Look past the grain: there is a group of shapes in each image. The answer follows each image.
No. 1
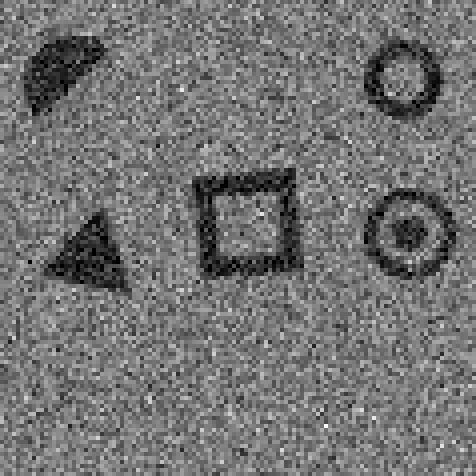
top left: half disc; top right: ring; middle left: triangle; centre: square frame; middle right: bullseye
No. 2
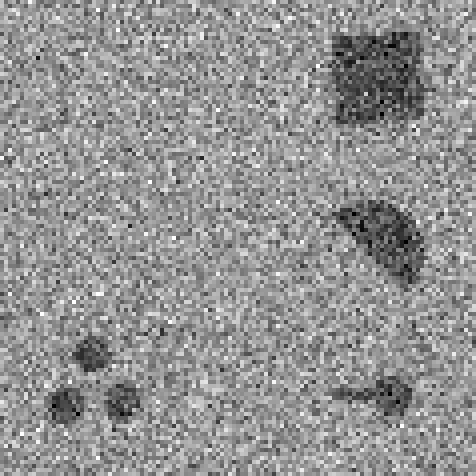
top right: square; middle right: half disc; bottom left: three dots; bottom right: lollipop
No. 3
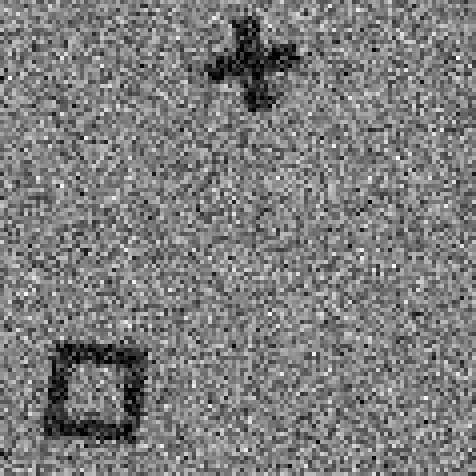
top middle: cross; bottom left: square frame
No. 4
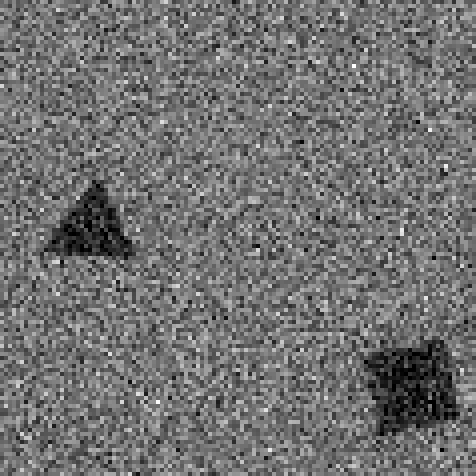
middle left: triangle; bottom right: square
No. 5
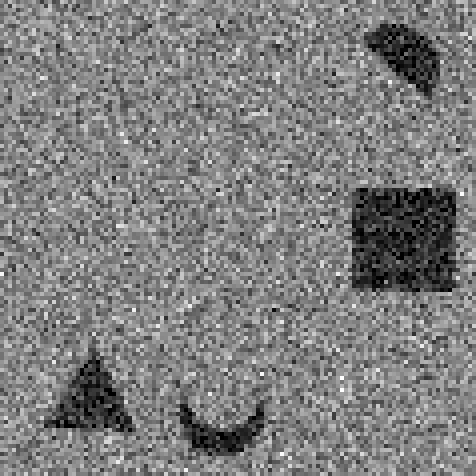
top right: half disc; middle right: square; bottom left: triangle; bottom middle: crescent
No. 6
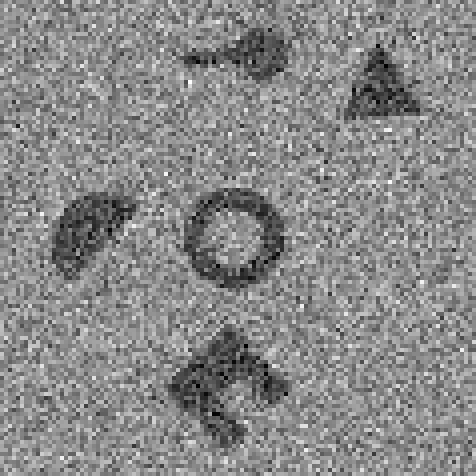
top middle: lollipop; top right: triangle; middle left: half disc; centre: ring; bottom middle: square with a notch
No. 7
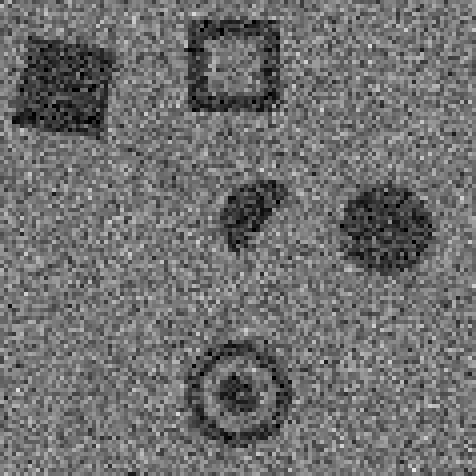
top left: square; top middle: square frame; centre: half disc; middle right: disc; bottom middle: bullseye
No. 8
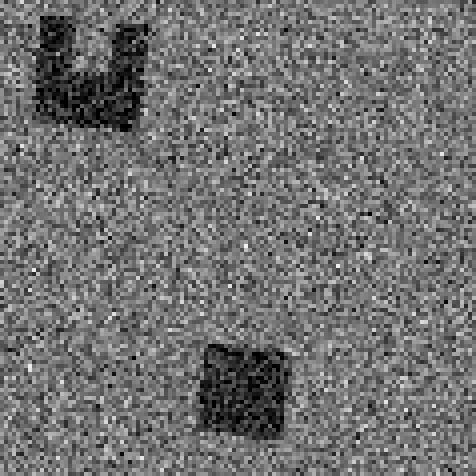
top left: square with a notch; bottom middle: square
